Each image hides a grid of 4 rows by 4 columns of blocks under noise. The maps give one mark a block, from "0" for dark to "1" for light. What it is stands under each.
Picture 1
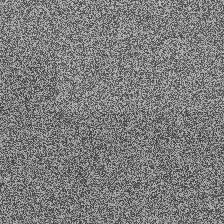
1 1 1 1
0 1 1 1
0 0 0 0
0 0 0 0
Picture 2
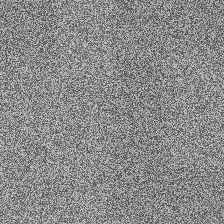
0 1 0 0
1 1 0 1
1 1 0 1
1 1 0 0
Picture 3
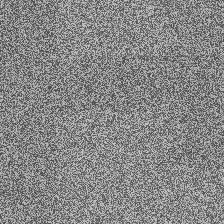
0 1 1 0
0 0 0 0
0 1 1 0
0 1 1 1
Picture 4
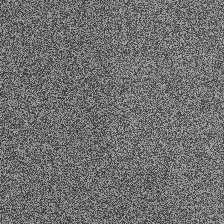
0 0 1 1
0 0 1 1
0 0 1 1
0 0 0 1
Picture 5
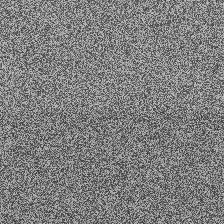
1 1 1 1
1 1 1 1
0 0 0 0
0 0 0 0
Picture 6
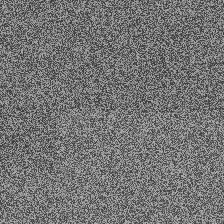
0 0 0 0
0 0 0 0
0 1 1 1
1 1 1 1
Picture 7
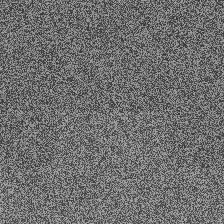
0 0 0 0
0 0 0 0
0 1 1 0
1 1 1 1
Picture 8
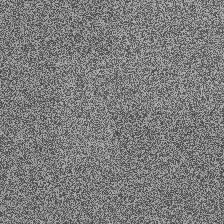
0 0 1 1
0 1 1 1
0 1 0 0
0 0 0 0
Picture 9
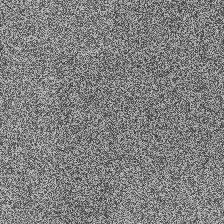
1 1 0 0
1 0 0 0
1 0 0 0
1 0 1 1
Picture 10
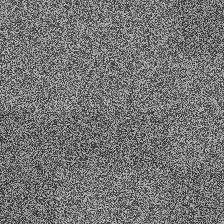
1 1 1 0
1 1 1 1
0 0 0 1
0 1 1 0
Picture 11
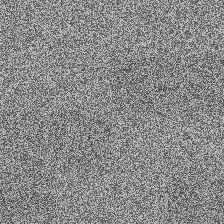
1 1 1 1
1 1 0 0
0 0 1 1
0 1 1 0
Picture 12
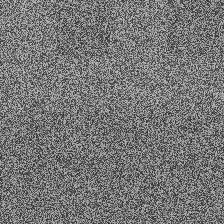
1 0 1 0
1 1 1 1
0 0 0 0
0 0 0 0
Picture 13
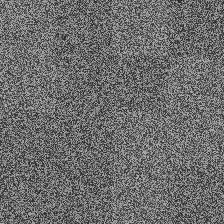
1 0 1 0
1 0 0 1
0 0 1 1
0 0 1 0
